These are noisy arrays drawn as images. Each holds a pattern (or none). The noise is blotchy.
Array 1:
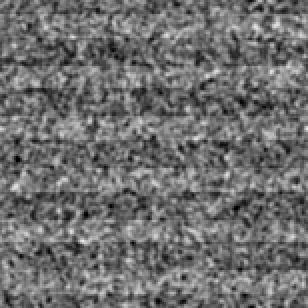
horizontal stripes
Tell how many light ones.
6
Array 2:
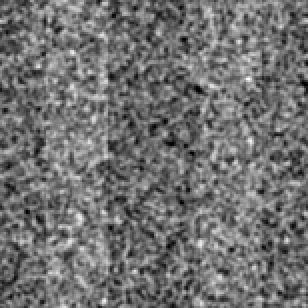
vertical stripes
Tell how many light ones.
2
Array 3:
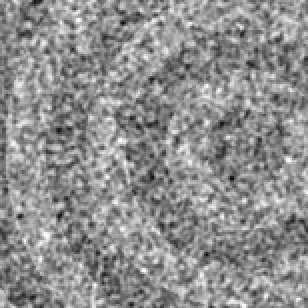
rings round one point
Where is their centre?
middle right
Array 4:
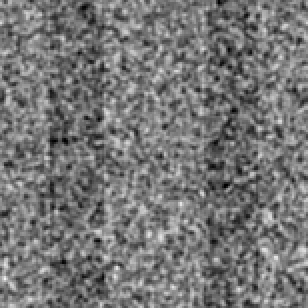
vertical stripes
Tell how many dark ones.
2
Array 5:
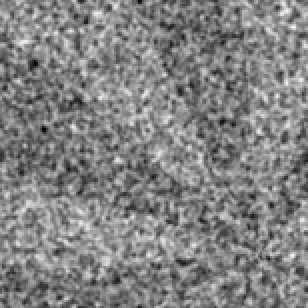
spokes from one point
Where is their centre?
bottom right
